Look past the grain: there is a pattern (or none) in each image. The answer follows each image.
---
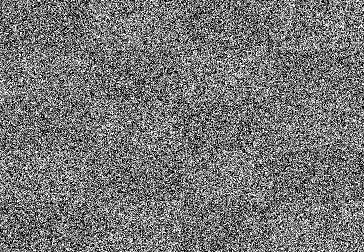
a checkerboard
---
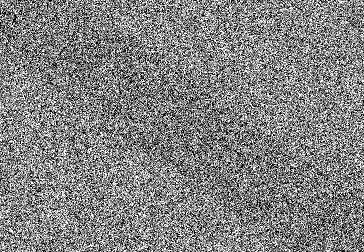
a diagonal band
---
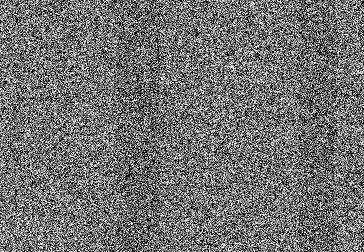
bands of columns
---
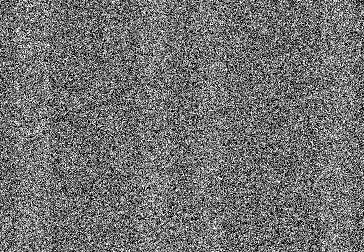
bands of columns
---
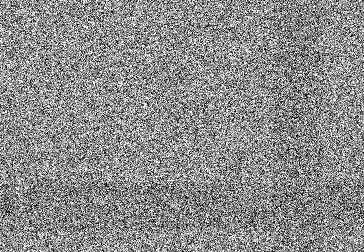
bands of rows crossing bands of columns
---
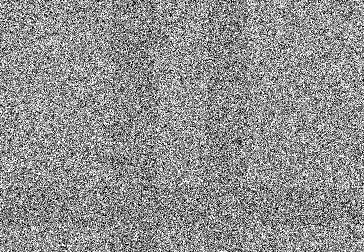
bands of rows crossing bands of columns
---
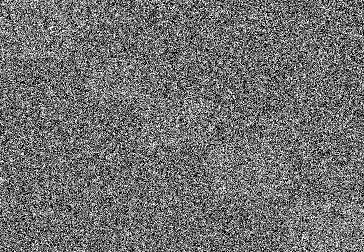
blocks along the diagonal
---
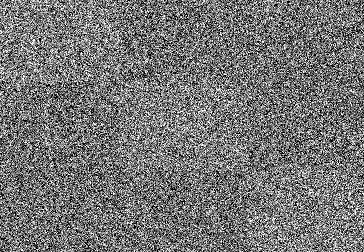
blocks along the diagonal
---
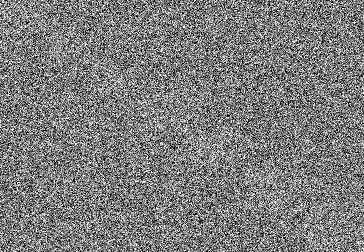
blocks along the diagonal
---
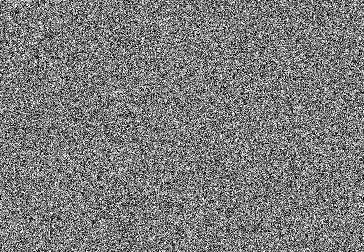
only noise
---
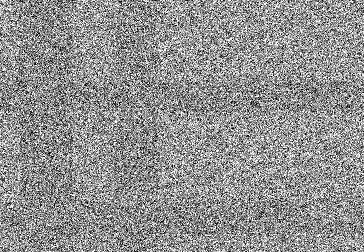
bands of rows crossing bands of columns
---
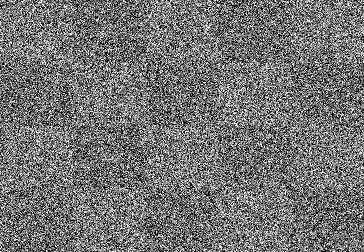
a checkerboard
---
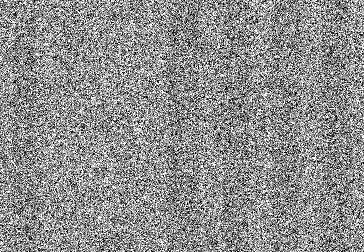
bands of columns
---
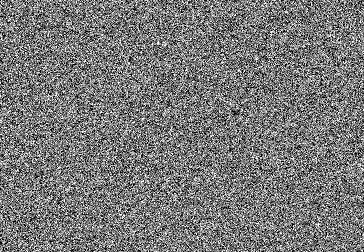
only noise
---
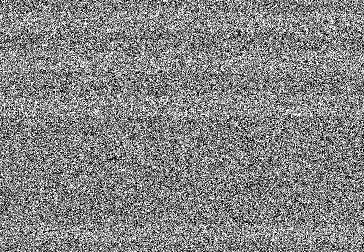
bands of rows
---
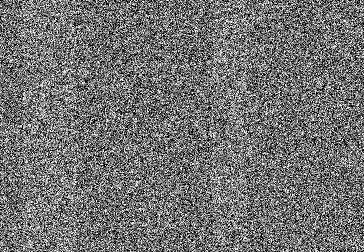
bands of columns
